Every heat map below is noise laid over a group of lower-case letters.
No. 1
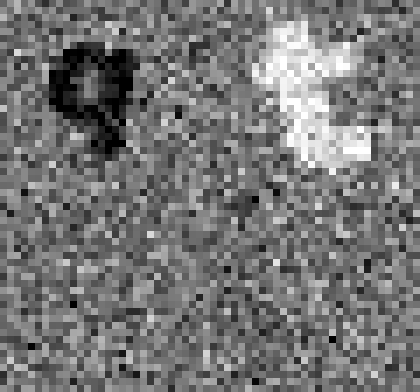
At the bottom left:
nothing
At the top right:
t
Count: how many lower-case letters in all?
2
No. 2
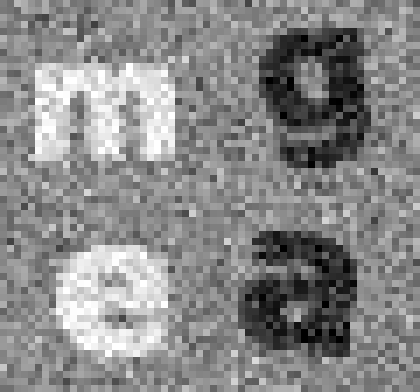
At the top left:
m
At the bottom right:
a
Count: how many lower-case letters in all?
4
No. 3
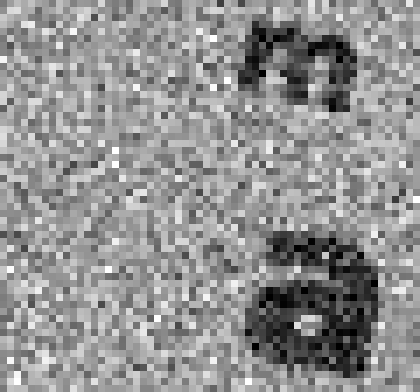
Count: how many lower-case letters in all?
2
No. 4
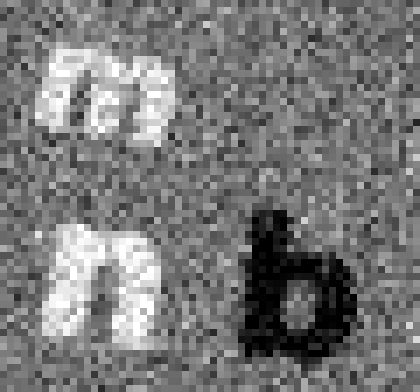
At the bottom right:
b
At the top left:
m
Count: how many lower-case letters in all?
3
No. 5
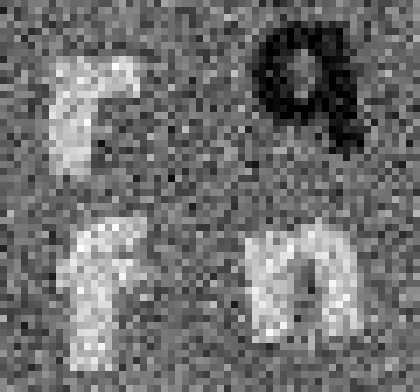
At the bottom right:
n
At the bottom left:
f
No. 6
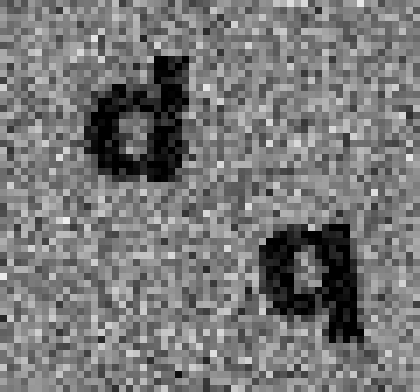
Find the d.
top left
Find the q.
bottom right
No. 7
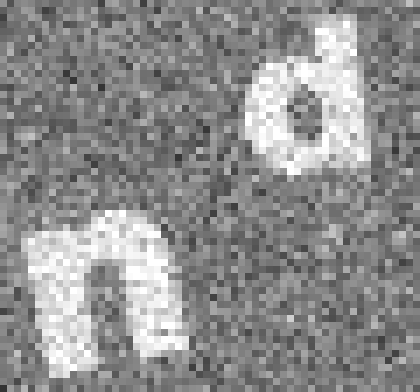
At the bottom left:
n
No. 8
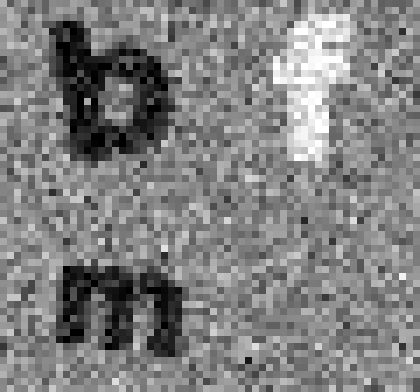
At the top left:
b
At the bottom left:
m
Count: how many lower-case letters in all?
3
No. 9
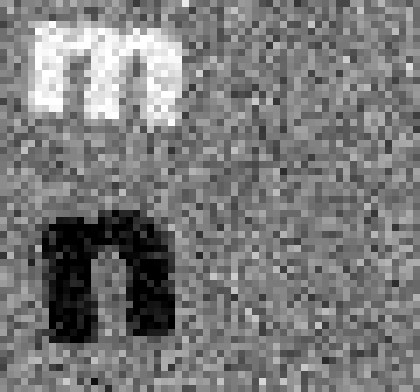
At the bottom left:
n
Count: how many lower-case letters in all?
2
